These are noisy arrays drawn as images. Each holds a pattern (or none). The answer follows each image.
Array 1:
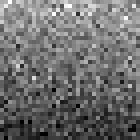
a smooth slope
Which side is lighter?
top
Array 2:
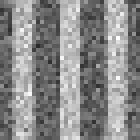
vertical stripes
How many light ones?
3
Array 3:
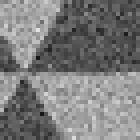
spokes from one point
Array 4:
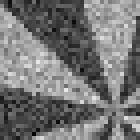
spokes from one point
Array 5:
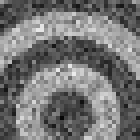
rings round one point
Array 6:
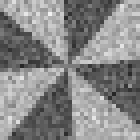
spokes from one point
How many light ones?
4
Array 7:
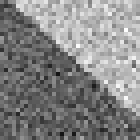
a sharp edge
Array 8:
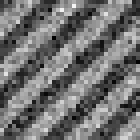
diagonal stripes
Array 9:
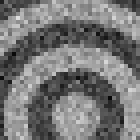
rings round one point
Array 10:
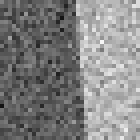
a sharp edge
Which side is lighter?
right
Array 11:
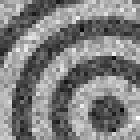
rings round one point
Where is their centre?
bottom right
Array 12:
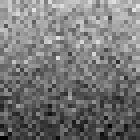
a smooth slope
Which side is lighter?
top
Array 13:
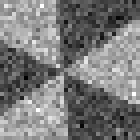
spokes from one point
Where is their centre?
centre
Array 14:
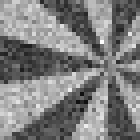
spokes from one point
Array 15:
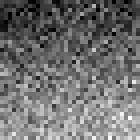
a smooth slope
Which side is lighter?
bottom
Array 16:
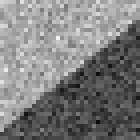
a sharp edge
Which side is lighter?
top left
